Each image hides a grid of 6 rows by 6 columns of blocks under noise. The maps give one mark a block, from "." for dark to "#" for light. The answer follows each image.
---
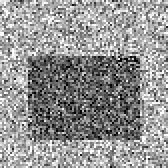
# # # # # #
# # # # # #
# . . . . #
# . . . . #
# . . . . #
# # # # # #
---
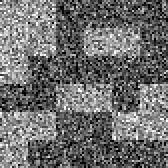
# # . . . .
# # . # # .
# . . . . .
. . # # . #
# # . . # #
# . . . . .
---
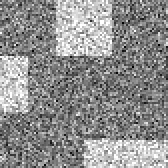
. . # # . .
. . # # . .
# . . . . .
# . . . . .
. . . . . .
. . . # # #
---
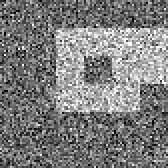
. . . . . .
. . # # # #
. . # . # #
. . # # # .
. . . . . .
. . . . . .
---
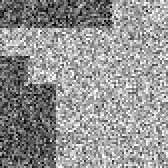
. . . . # #
# # # # # #
. # # # # #
. . # # # #
. . # # # #
. . # # # #
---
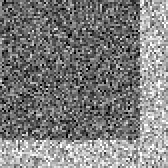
. . . . . #
. . . . . #
. . . . . #
. . . . . #
. . . . . #
# # # # # #
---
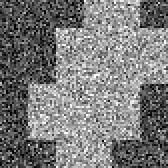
. . . # # .
. . # # # #
. . # # # #
. # # # # .
. # # # # .
. . # # . .
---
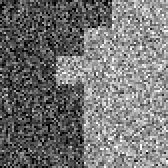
. . . . # #
. . . # # #
. . # # # #
. . . # # #
. . . # # #
. . . # # #
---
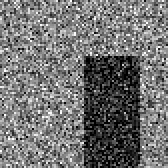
# # # # # #
# # # # # #
# # # . . #
# # # . . #
# # # . . #
# # # . . #
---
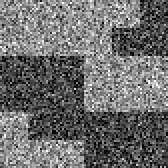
# # # # # .
# # # # . .
. . . # # #
. . . # # #
# . . . . .
# # # . . .
